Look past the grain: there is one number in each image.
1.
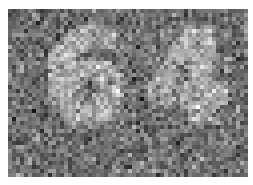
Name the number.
64
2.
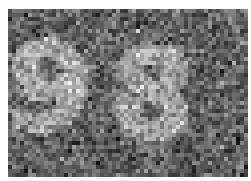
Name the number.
98
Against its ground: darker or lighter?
lighter
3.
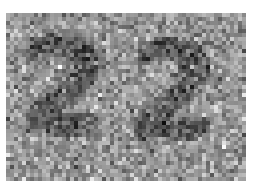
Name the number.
22
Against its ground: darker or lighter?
darker
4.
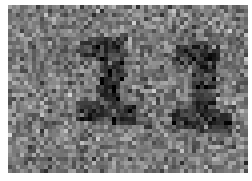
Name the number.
11
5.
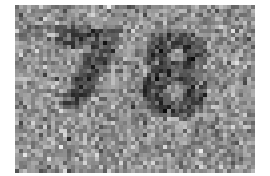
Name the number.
78
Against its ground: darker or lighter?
darker
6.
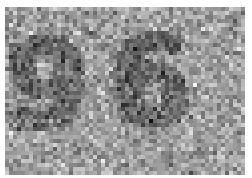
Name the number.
96
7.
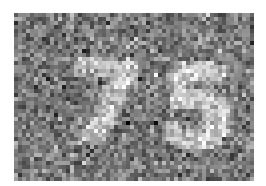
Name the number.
75
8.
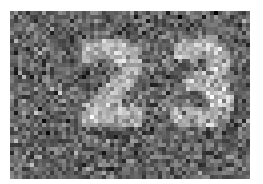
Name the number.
23
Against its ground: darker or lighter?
lighter
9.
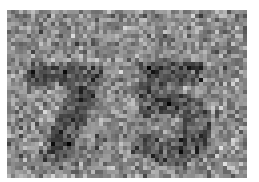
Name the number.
75
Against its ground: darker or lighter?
darker
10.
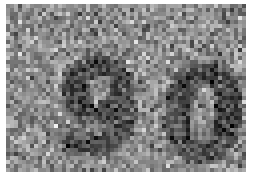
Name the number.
90
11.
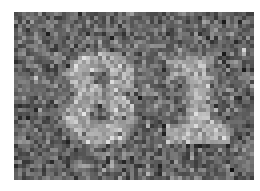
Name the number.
81
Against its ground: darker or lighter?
lighter
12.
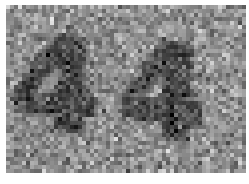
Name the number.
44
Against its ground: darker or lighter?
darker
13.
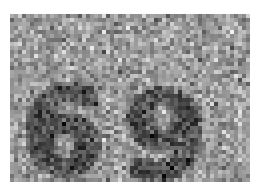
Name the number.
69
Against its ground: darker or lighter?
darker
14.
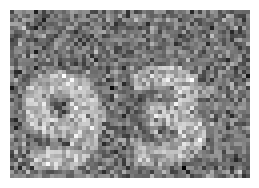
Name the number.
93
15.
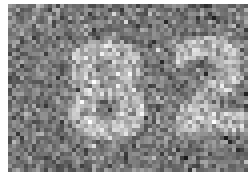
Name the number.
82
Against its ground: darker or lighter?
lighter
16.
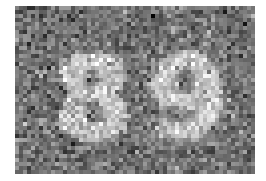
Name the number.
89
